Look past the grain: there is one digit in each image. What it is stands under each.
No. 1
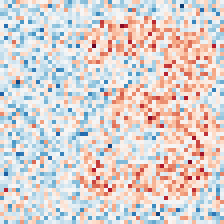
red 3
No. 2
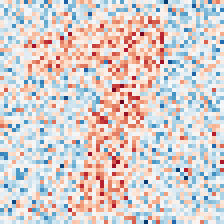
red 7
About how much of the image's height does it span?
nearly all
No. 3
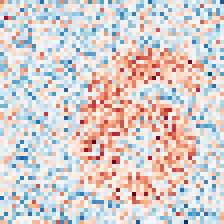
red 6
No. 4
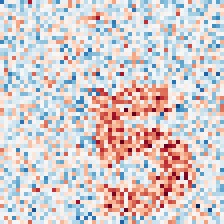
red 5
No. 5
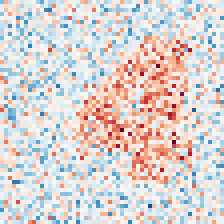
red 4
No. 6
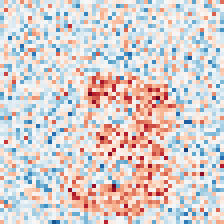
red 3
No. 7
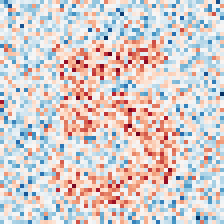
red 5
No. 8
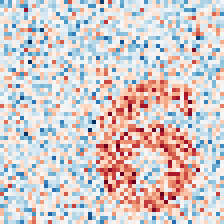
red 6
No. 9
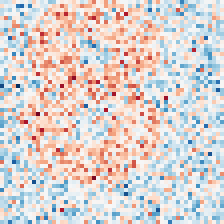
red 8
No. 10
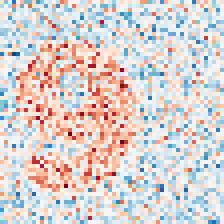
red 9
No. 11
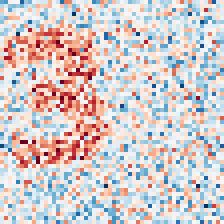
red 3
